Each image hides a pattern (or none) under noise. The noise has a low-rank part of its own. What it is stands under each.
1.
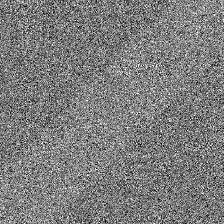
a diagonal band
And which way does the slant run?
bottom left to top right
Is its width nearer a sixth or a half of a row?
a half
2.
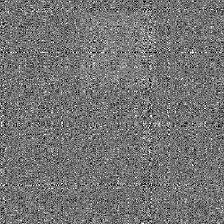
one block
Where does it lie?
top middle
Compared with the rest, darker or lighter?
lighter
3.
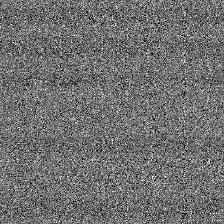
bands of rows
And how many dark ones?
5
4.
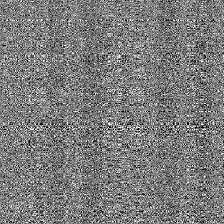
bands of columns
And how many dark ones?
4
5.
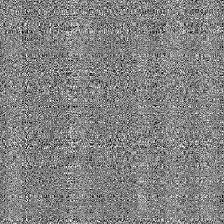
bands of columns
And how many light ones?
5
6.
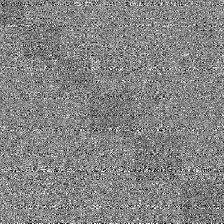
blocks along the diagonal
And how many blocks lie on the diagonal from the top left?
6
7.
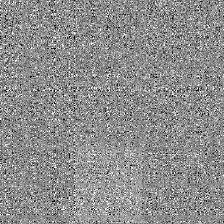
one block
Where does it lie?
bottom middle
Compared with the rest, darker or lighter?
lighter
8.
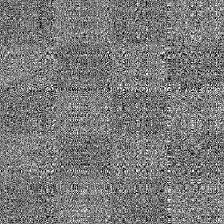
a checkerboard
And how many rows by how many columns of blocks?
5 by 4
